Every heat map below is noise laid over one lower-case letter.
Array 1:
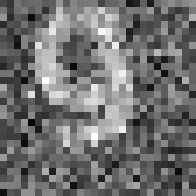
g
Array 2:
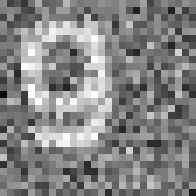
g
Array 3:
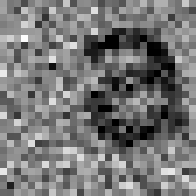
a
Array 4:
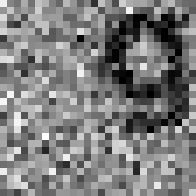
g
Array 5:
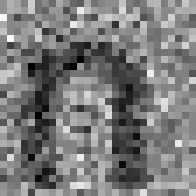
n
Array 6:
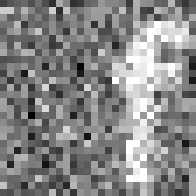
f
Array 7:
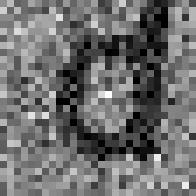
d
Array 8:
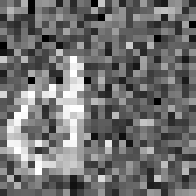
d
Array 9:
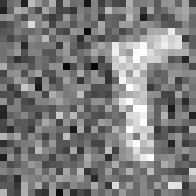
r
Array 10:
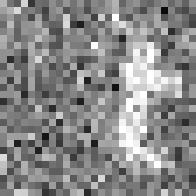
t
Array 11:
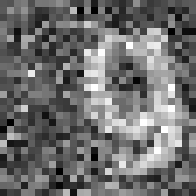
g
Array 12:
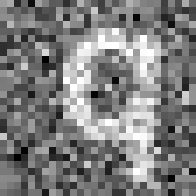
q
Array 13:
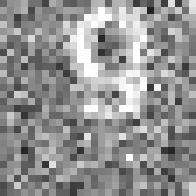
g
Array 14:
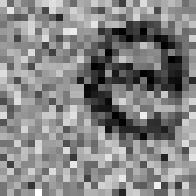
e
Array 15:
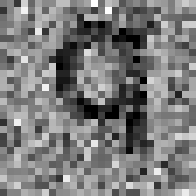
q
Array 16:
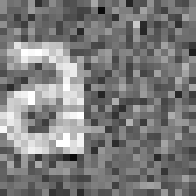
a
